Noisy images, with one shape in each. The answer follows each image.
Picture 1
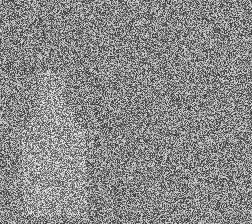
bottle
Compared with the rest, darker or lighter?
lighter
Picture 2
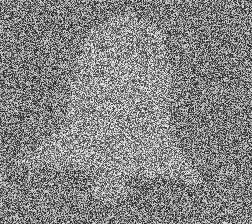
bell
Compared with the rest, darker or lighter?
lighter
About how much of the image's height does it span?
nearly all
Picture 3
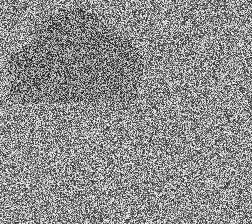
cloud
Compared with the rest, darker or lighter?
darker
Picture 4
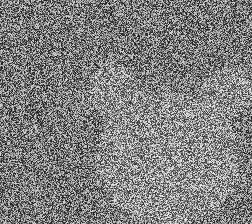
bear's head
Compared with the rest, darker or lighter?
lighter
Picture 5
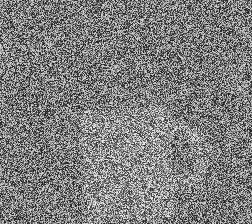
cup
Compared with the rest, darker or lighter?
lighter
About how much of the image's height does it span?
half
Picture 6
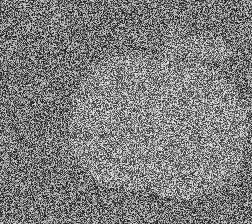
apple
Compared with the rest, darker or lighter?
lighter
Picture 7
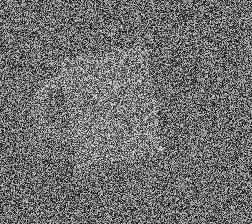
cup
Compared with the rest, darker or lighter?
lighter
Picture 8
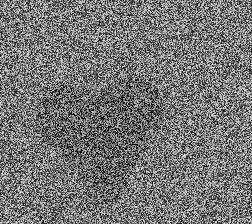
heart
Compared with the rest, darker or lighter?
darker
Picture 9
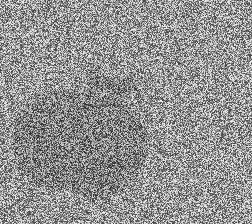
apple
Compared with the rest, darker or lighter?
darker
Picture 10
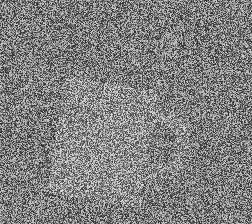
cup
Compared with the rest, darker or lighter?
lighter
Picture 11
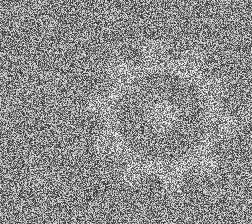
gear
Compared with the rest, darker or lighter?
lighter
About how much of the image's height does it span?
two thirds
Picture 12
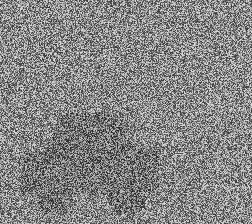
car
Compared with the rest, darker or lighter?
darker
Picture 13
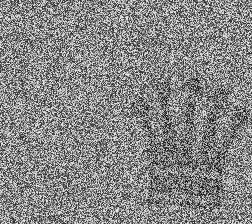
chess queen
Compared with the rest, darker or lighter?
darker
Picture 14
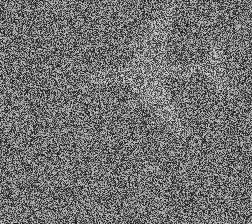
airplane
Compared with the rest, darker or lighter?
lighter
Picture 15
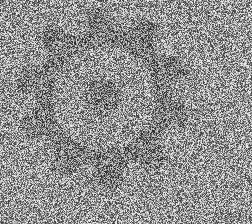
gear
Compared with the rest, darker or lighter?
darker
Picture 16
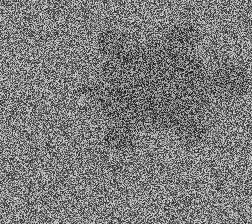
turtle
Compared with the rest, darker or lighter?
darker
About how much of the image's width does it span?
two thirds
